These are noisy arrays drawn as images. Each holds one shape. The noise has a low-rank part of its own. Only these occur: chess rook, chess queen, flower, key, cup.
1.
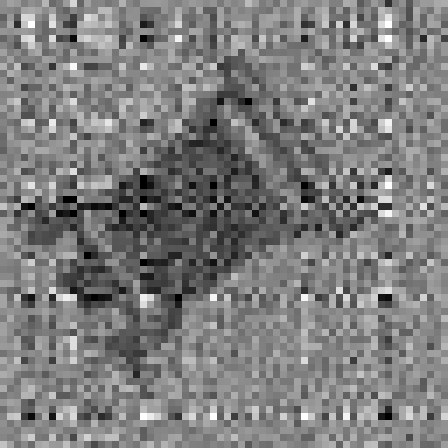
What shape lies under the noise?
chess rook
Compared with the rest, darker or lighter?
darker
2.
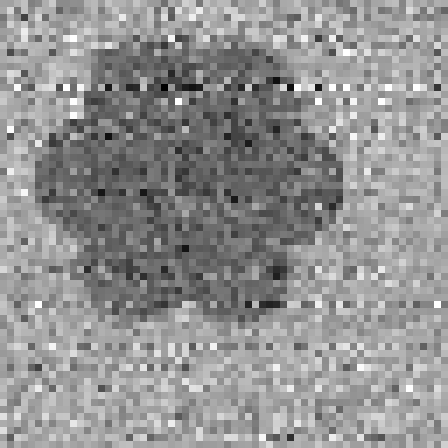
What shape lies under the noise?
flower
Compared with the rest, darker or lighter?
darker
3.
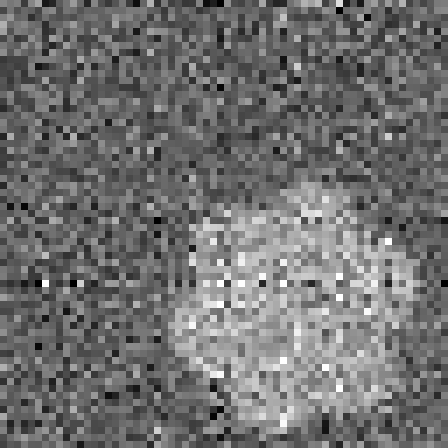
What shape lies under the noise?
flower
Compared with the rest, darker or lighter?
lighter
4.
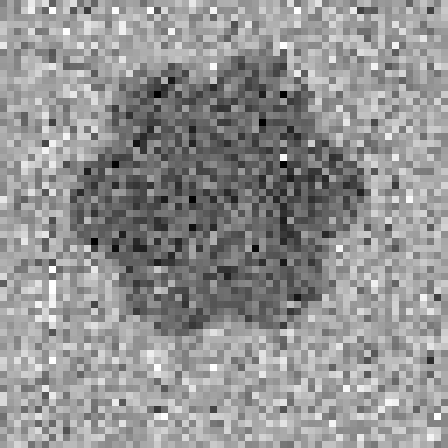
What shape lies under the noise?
flower
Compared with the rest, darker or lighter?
darker
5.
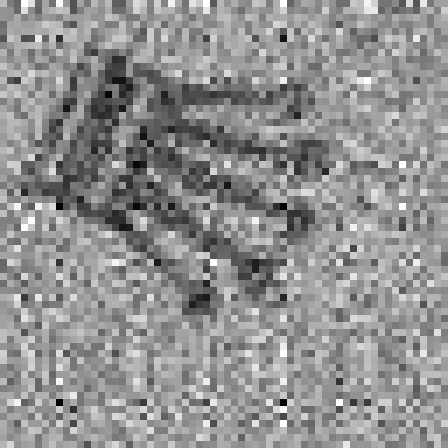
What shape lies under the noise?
chess queen
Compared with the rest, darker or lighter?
darker
